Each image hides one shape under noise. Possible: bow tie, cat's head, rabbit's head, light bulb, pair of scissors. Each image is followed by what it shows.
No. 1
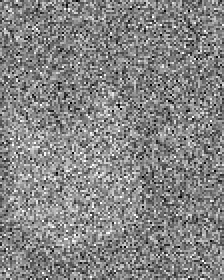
light cat's head
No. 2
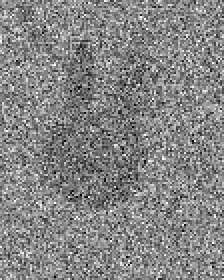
dark rabbit's head
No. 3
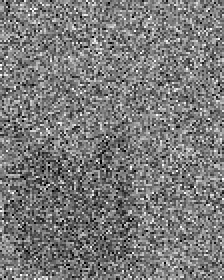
dark cat's head
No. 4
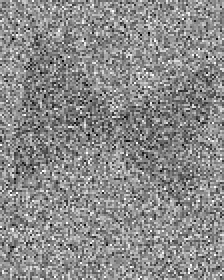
dark bow tie
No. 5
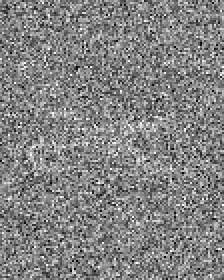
light pair of scissors
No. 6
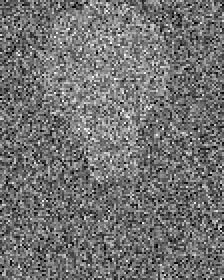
light light bulb
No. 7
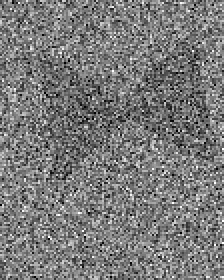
dark bow tie
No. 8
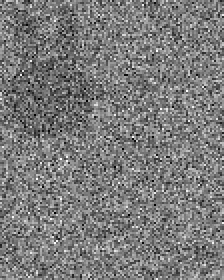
dark rabbit's head
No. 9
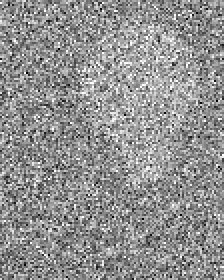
light light bulb
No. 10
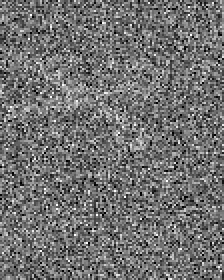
light pair of scissors
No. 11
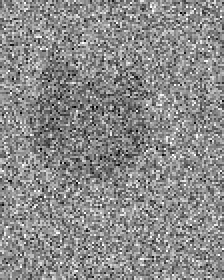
dark cat's head
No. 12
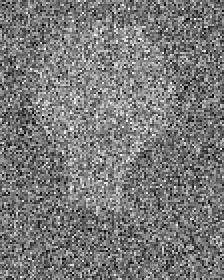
light light bulb
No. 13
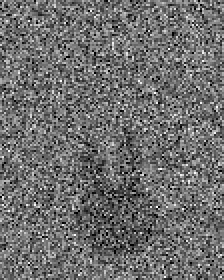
dark rabbit's head
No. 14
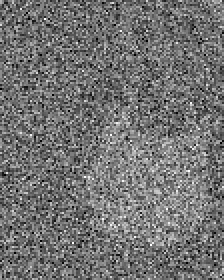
light cat's head
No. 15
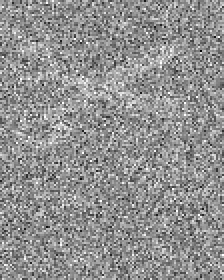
light pair of scissors
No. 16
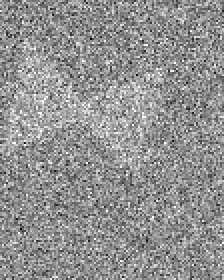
light bow tie
